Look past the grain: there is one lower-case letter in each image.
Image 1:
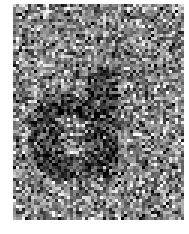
d
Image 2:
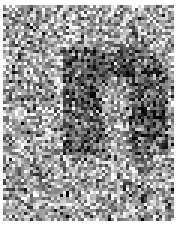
n
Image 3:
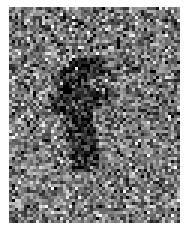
f
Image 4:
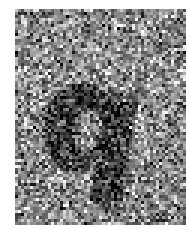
q
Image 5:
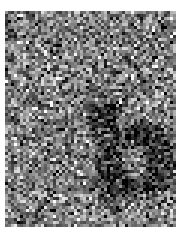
b
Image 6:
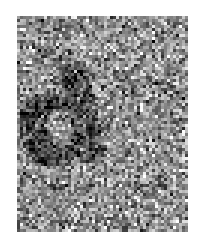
d
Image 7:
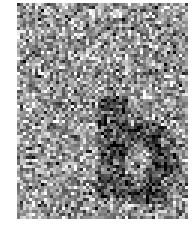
b
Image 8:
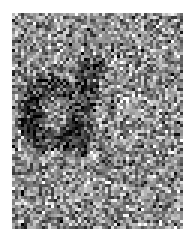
d
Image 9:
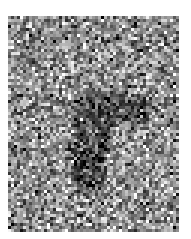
r
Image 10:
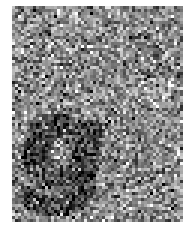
g
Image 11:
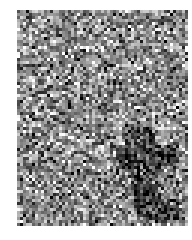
t
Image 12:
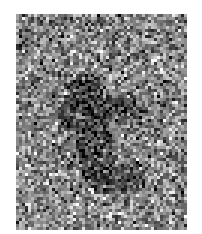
t
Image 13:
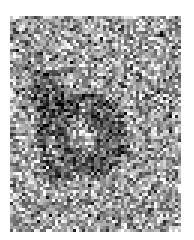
b
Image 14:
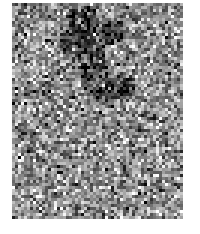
t
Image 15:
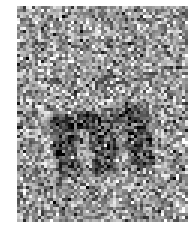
m
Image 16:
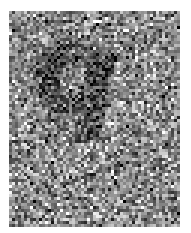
q
